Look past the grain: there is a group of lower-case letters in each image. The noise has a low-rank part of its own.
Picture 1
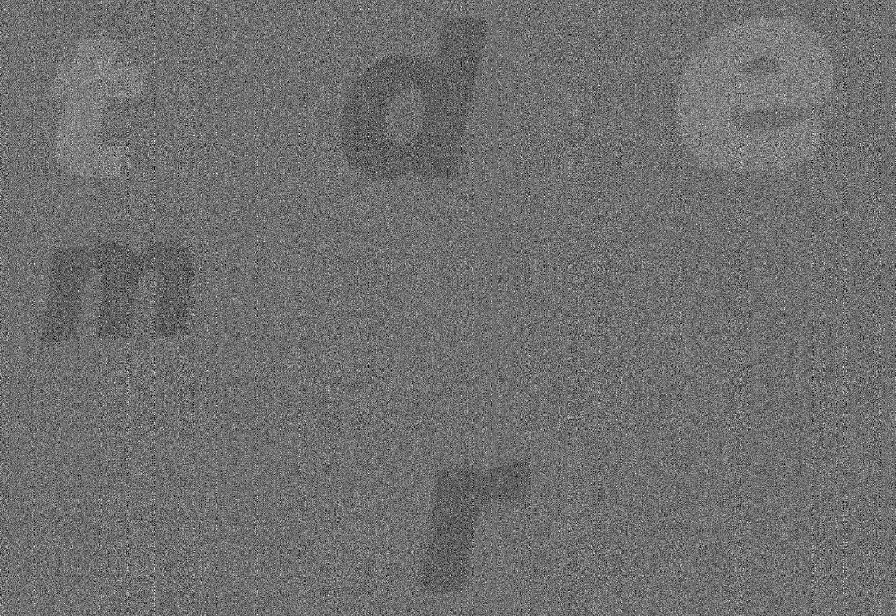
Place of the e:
top right
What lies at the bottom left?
nothing
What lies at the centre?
nothing
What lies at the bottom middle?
r
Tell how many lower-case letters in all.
5
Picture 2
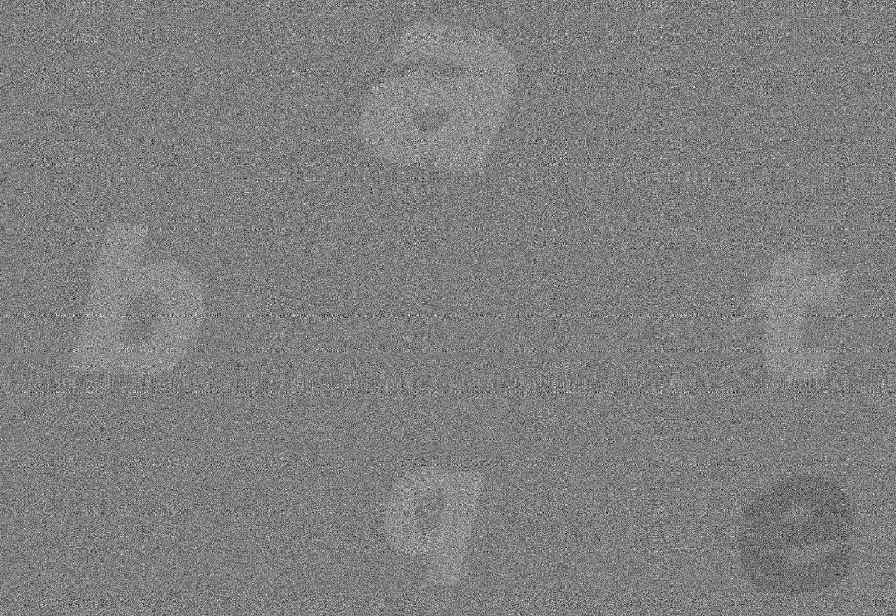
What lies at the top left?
nothing
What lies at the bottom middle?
q
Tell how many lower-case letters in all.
5
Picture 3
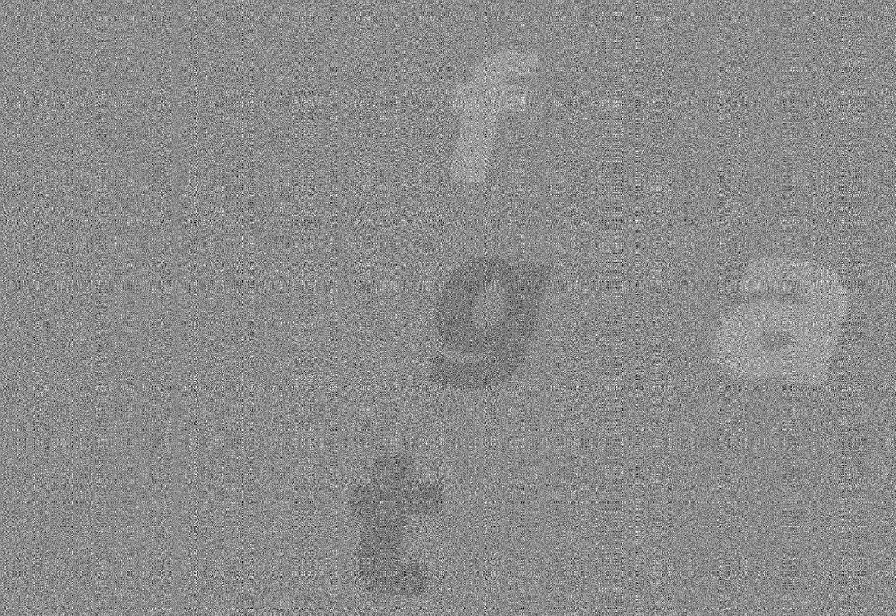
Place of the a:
middle right
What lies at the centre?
g
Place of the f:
top middle
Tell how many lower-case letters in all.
4
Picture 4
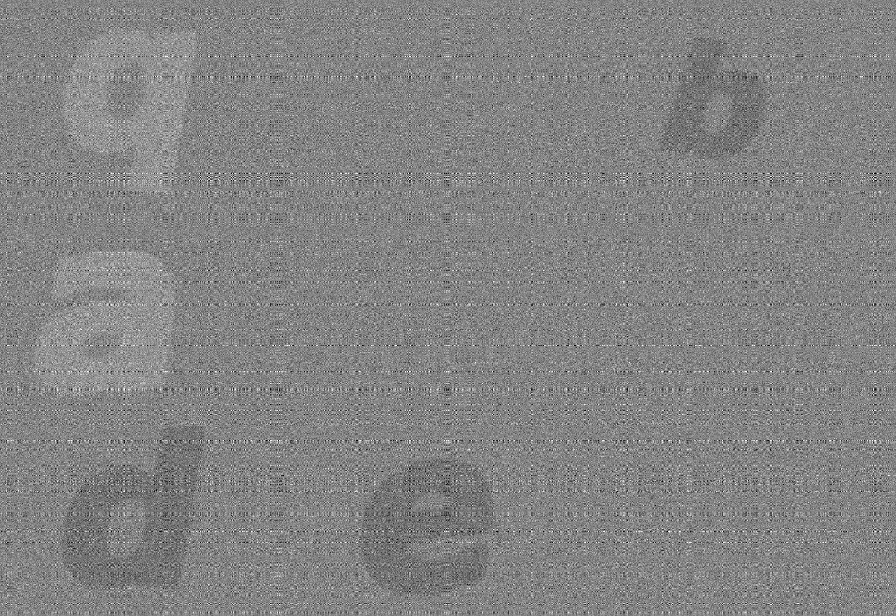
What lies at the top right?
b
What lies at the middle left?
a
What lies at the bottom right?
nothing
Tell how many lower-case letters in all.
5
